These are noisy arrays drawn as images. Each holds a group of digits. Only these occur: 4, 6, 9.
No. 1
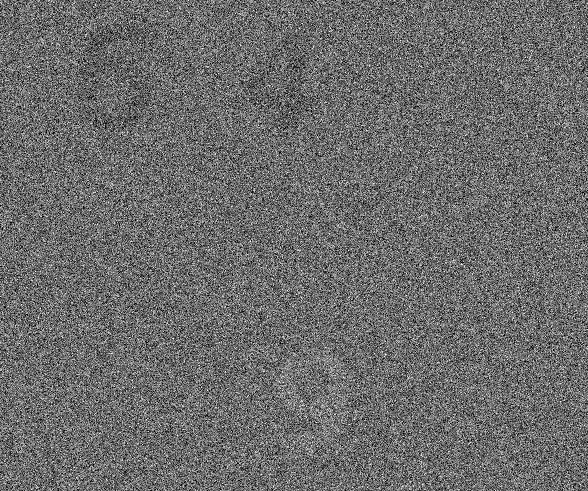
top left: dark 6; top middle: dark 4; bottom middle: light 9
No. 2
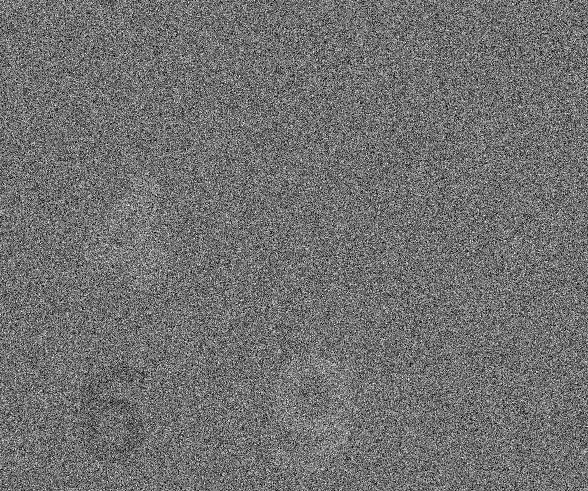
middle left: light 4; bottom left: dark 6; bottom middle: light 9
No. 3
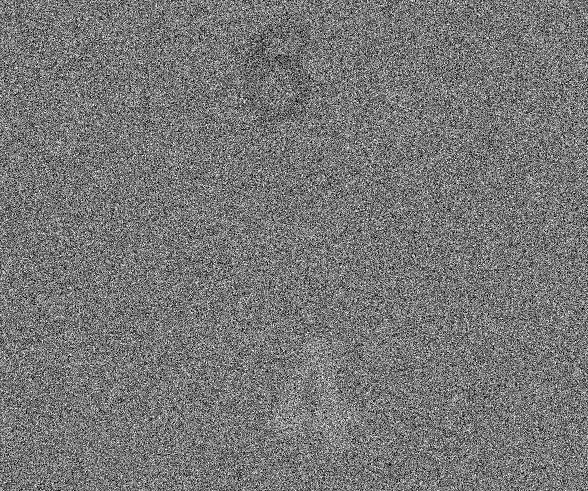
top middle: dark 6; bottom middle: light 4
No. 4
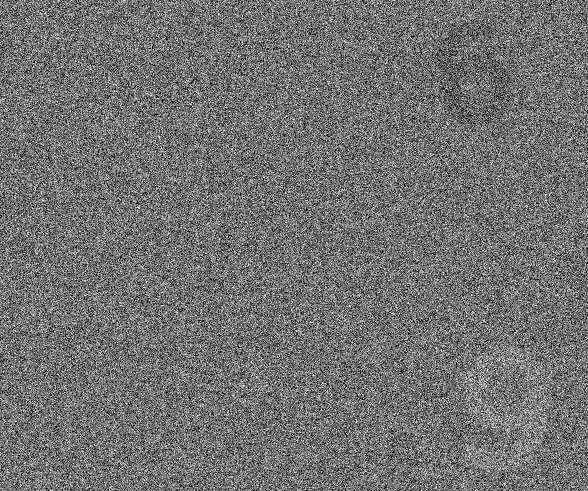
top right: dark 6; bottom right: light 9
